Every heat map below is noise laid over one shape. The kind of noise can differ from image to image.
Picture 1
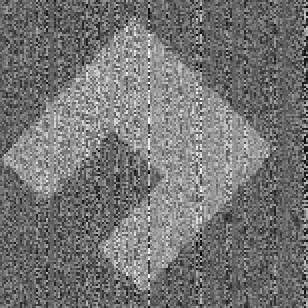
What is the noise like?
columns of uneven size
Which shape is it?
square with a notch
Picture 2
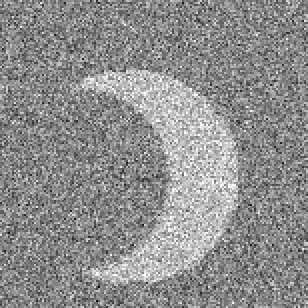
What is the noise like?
independent entries
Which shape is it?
crescent
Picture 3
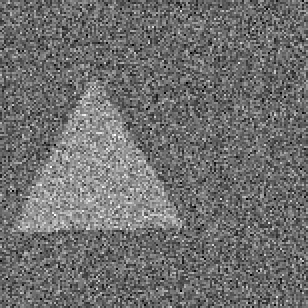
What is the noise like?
independent entries
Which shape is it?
triangle
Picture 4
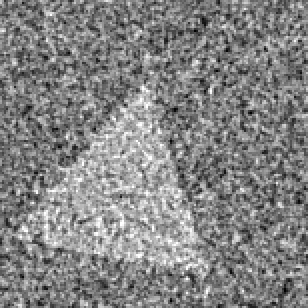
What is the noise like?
blotchy
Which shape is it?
triangle
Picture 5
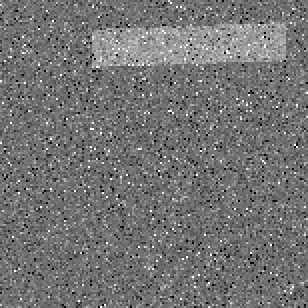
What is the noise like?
heavy tails
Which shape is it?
bar
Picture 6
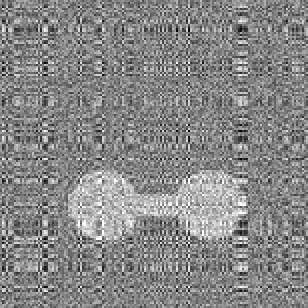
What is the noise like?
low rank plus noise
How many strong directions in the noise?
one
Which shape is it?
dumbbell
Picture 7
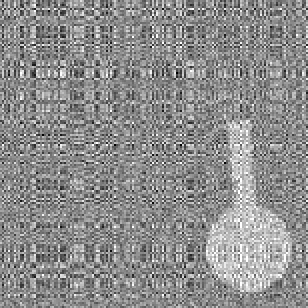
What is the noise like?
low rank plus noise
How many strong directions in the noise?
one
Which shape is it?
lollipop
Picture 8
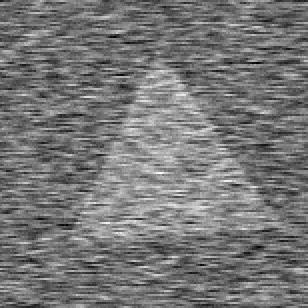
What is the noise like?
streaked along the rows
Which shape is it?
triangle
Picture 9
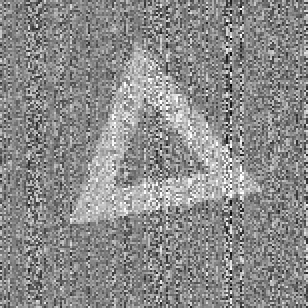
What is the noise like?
columns of uneven size
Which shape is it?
triangle frame
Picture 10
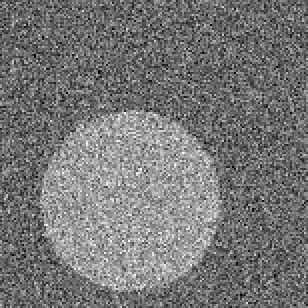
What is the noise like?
independent entries
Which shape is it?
disc
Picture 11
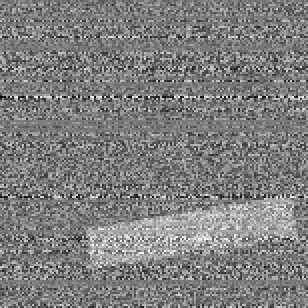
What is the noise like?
rows of uneven size
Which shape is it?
bar
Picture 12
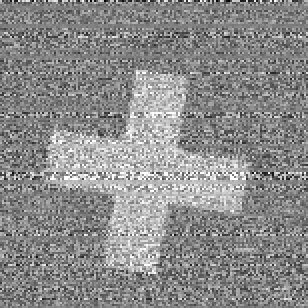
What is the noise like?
rows of uneven size
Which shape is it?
cross
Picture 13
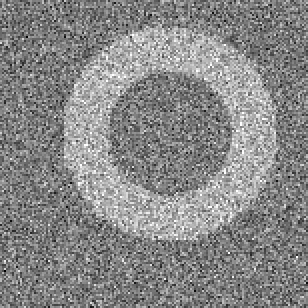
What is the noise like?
independent entries
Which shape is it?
ring
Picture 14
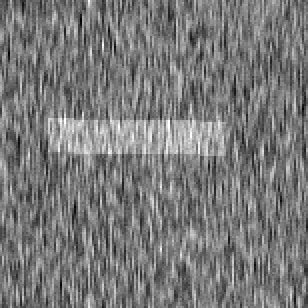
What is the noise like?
streaked along the columns
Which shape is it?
bar
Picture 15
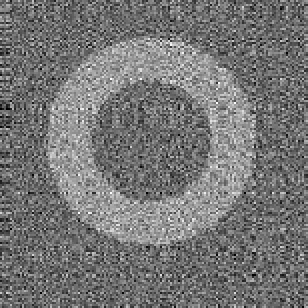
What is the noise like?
low rank plus noise
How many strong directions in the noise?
three or four
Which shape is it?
ring
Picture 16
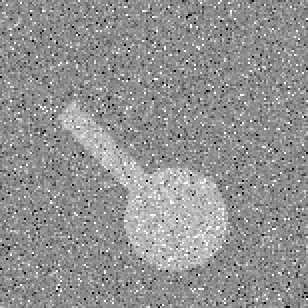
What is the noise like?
heavy tails
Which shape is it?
lollipop
